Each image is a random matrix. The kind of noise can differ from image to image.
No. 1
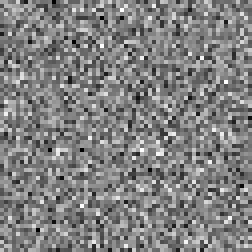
independent entries
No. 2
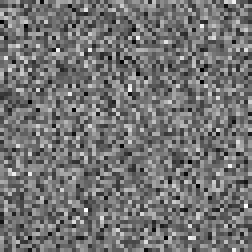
independent entries
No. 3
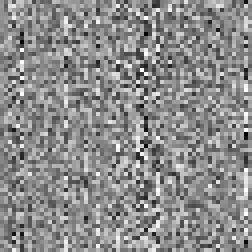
columns of uneven size
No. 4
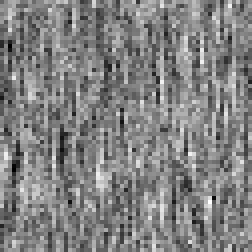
streaked along the columns
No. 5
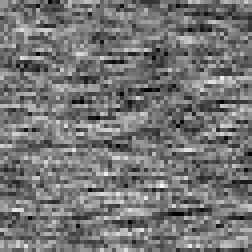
streaked along the rows
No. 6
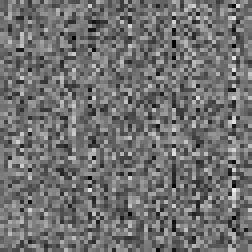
columns of uneven size
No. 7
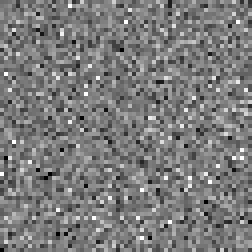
heavy tails
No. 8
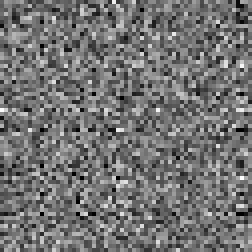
low rank plus noise
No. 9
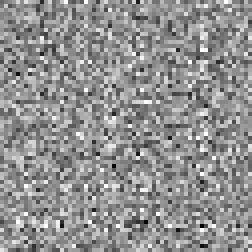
low rank plus noise
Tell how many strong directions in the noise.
five to eight
